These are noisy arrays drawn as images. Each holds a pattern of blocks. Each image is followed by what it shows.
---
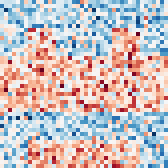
left and right mirror each other
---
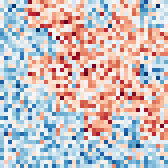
mirrored about the diagonal from the bottom left
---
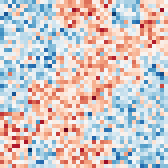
the same after a half turn
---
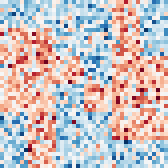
the same after a half turn
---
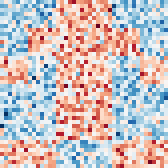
left and right mirror each other
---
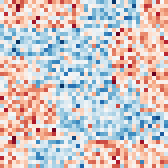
the same after a half turn
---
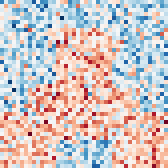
left and right mirror each other
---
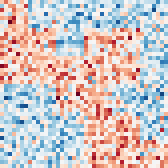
mirrored about the diagonal from the bottom left
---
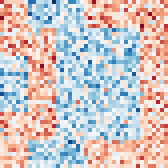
top and bottom mirror each other
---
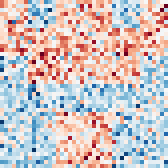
left and right mirror each other
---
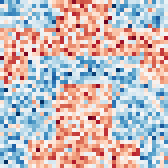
left and right mirror each other
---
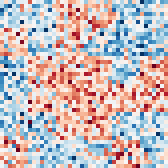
mirrored about the diagonal from the bottom left
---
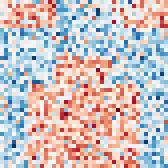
left and right mirror each other
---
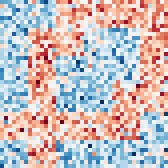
mirrored about the diagonal from the bottom left
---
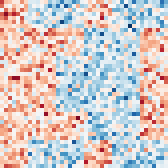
top and bottom mirror each other
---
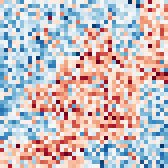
mirrored about the diagonal from the top left
